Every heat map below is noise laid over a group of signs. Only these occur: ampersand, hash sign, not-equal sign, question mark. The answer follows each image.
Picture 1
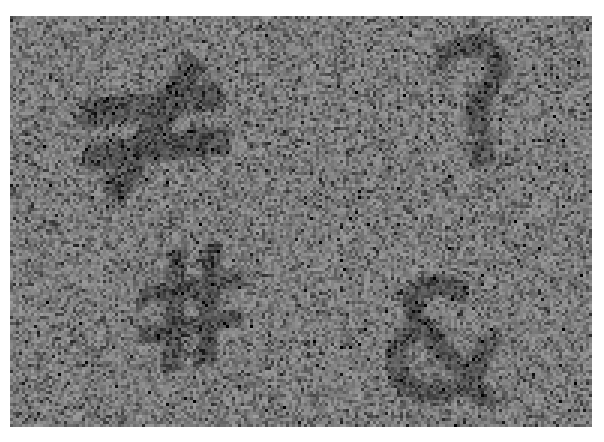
top left: not-equal sign; top right: question mark; bottom left: hash sign; bottom right: ampersand
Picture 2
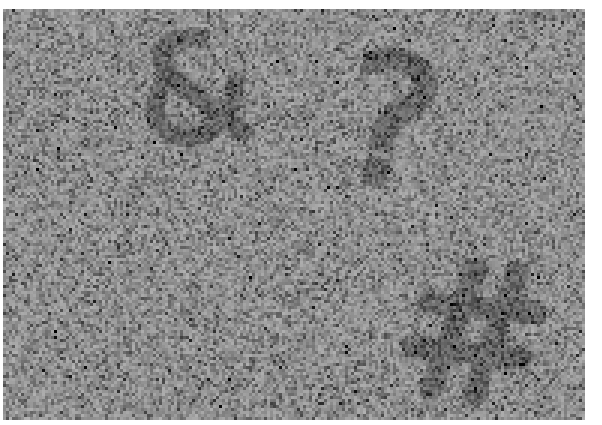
top left: ampersand; top right: question mark; bottom right: hash sign
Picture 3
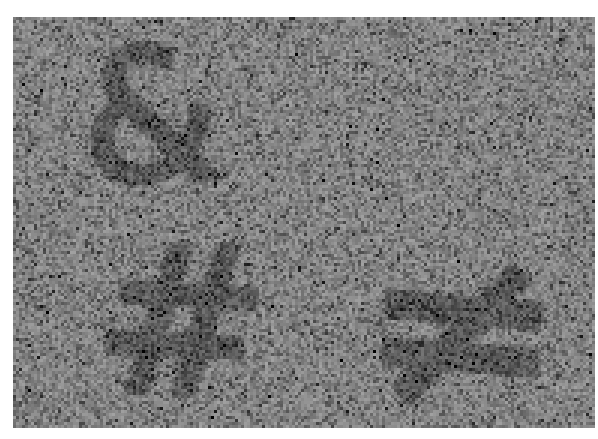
top left: ampersand; bottom left: hash sign; bottom right: not-equal sign
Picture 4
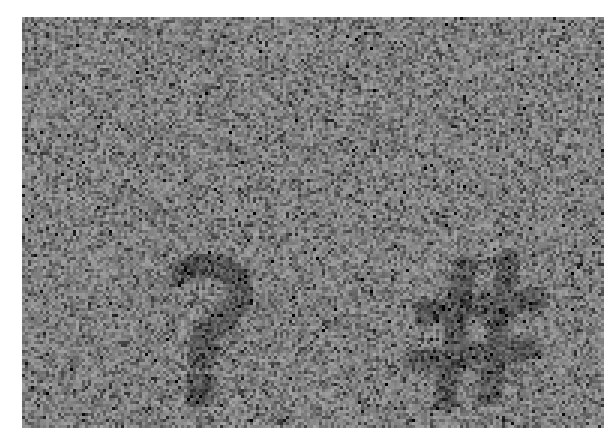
bottom left: question mark; bottom right: hash sign
